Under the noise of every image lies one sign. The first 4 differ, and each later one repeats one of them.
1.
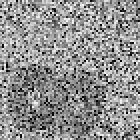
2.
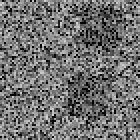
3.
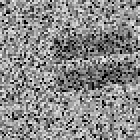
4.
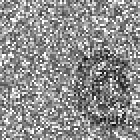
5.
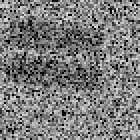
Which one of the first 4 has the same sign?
3
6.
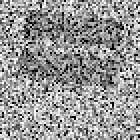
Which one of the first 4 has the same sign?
3
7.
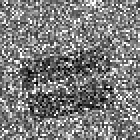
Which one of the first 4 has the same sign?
3
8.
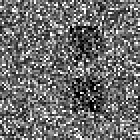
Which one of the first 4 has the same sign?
2
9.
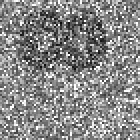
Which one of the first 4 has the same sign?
1
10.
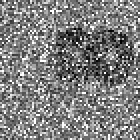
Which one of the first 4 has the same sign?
1
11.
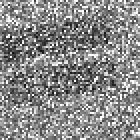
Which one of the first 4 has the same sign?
3
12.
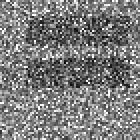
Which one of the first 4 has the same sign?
3
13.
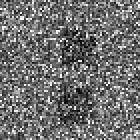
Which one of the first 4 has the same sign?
2
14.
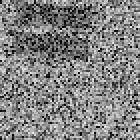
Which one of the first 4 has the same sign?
3
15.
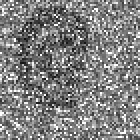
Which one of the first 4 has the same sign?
4
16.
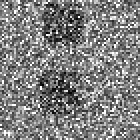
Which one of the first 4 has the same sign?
2
